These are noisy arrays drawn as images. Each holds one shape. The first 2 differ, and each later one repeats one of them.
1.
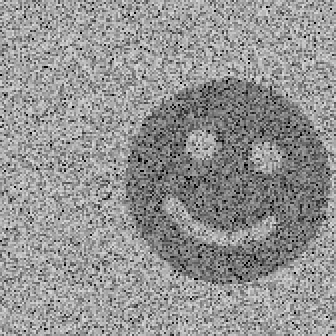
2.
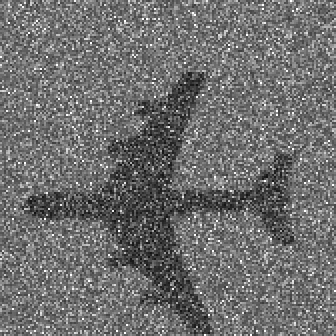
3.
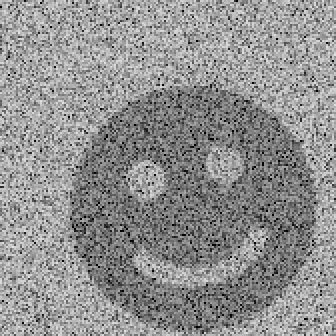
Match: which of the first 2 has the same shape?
1
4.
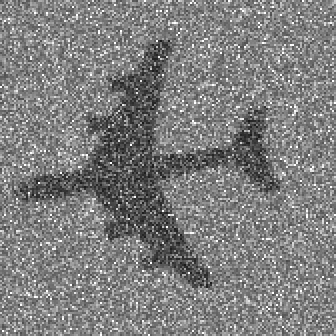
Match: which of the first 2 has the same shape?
2
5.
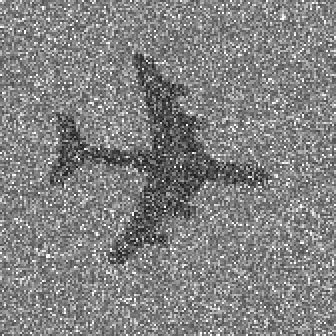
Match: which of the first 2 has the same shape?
2
